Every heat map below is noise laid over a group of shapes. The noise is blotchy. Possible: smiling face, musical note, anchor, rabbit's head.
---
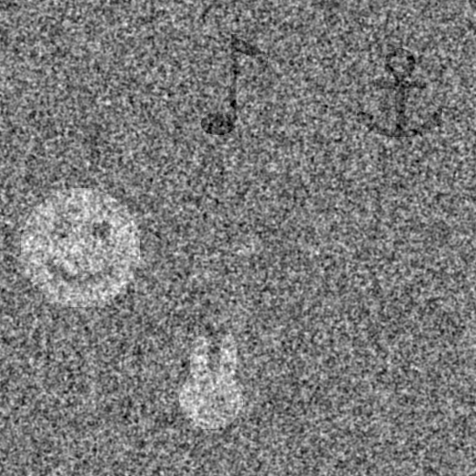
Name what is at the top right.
anchor
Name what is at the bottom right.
nothing
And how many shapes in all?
4
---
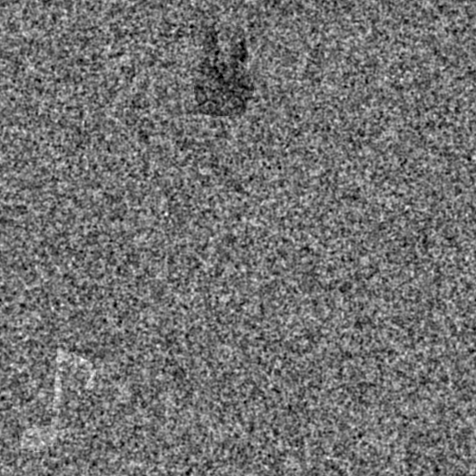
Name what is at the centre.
nothing
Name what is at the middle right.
nothing
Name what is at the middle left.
nothing
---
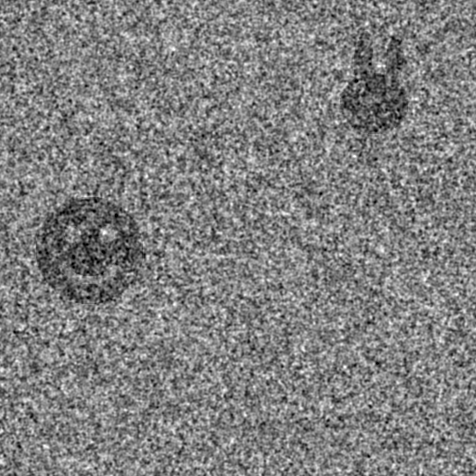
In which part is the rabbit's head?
top right
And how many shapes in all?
2
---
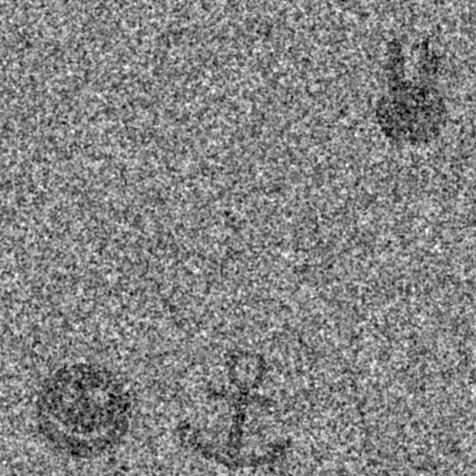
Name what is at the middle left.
nothing
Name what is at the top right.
rabbit's head
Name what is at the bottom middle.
anchor
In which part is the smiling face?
bottom left
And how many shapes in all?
3
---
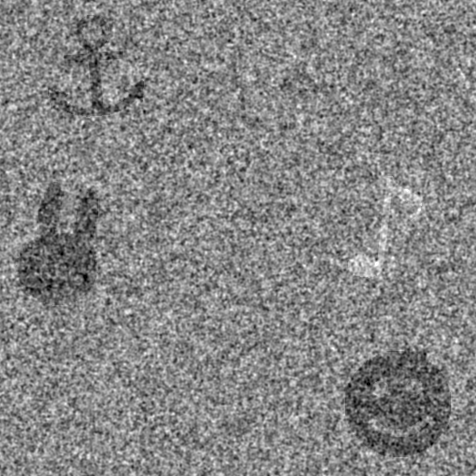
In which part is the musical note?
middle right
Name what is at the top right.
nothing
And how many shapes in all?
4
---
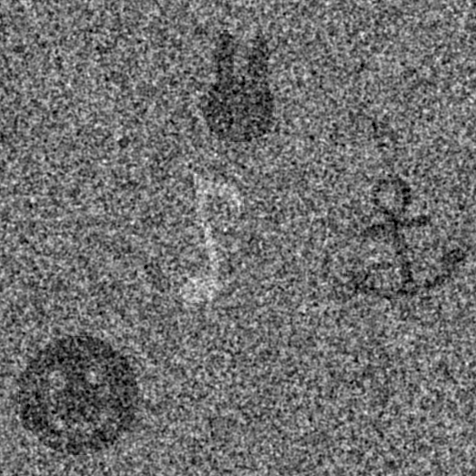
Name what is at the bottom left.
smiling face
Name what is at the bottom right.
nothing
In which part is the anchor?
middle right
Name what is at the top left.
nothing
